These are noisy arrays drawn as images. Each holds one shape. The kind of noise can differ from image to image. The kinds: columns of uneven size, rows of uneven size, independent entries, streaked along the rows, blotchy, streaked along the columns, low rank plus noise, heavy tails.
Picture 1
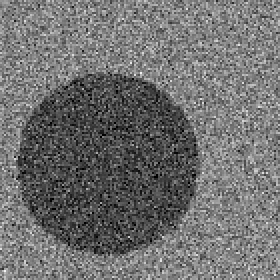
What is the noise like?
independent entries
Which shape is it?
disc
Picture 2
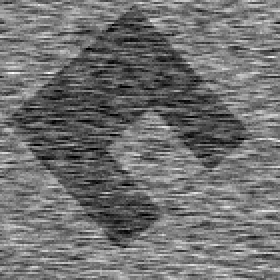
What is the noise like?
streaked along the rows
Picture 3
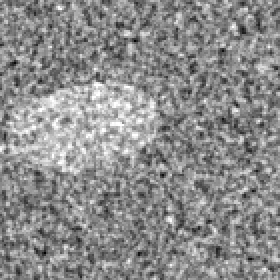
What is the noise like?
blotchy
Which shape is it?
ellipse
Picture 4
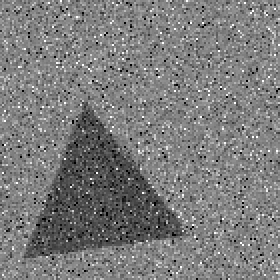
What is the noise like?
heavy tails
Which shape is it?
triangle
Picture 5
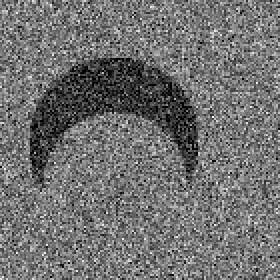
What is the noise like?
independent entries
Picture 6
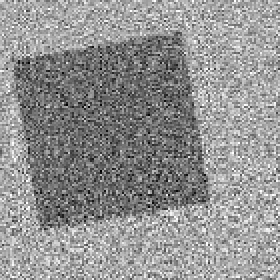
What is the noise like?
low rank plus noise
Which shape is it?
square
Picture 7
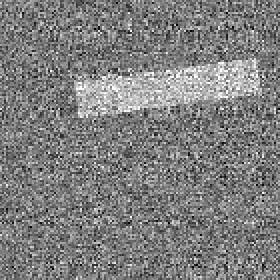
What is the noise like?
low rank plus noise
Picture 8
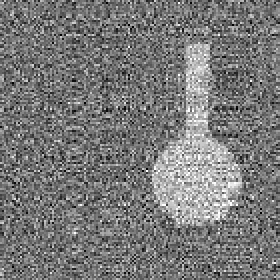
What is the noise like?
low rank plus noise
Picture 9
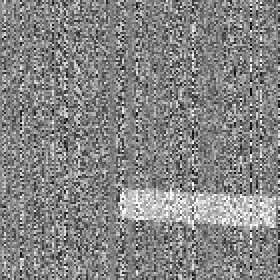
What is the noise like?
columns of uneven size
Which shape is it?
bar
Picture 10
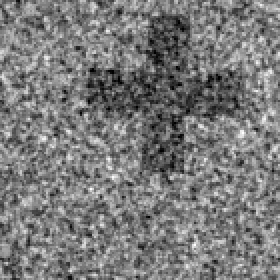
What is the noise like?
blotchy
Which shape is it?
cross
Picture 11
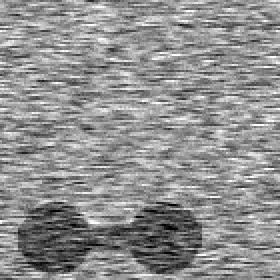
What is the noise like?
streaked along the rows
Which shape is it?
dumbbell
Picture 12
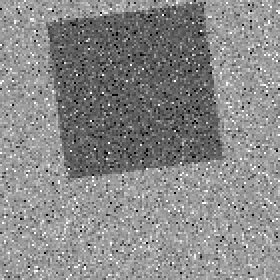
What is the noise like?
heavy tails
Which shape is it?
square
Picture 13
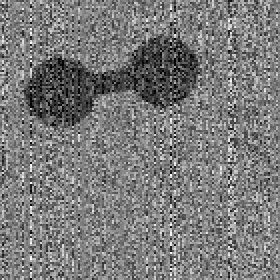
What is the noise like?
columns of uneven size
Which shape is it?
dumbbell
